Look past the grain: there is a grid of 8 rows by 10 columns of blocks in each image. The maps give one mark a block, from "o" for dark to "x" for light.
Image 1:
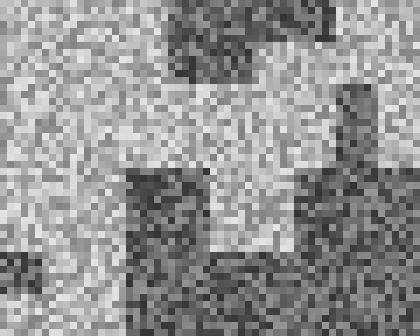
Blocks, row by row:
x x x x o o o o x x
x x x x o o x x x x
x x x x x x x x o x
x x x x x x x x o x
x x x o o x x o o o
x x x o o x x o o o
o x x o o o o o o o
x x x o o o o o o o
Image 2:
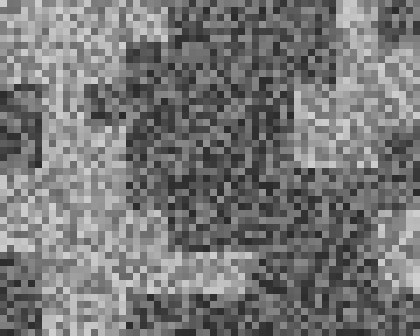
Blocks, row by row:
x x x x o o o o x o
x x x o o o o o x x
o x o o o o o x x x
o x x o o o o x x o
x x x o o o o o o o
x x x x o o o o o x
o x x x x x o o o x
o x x o o o o o o o
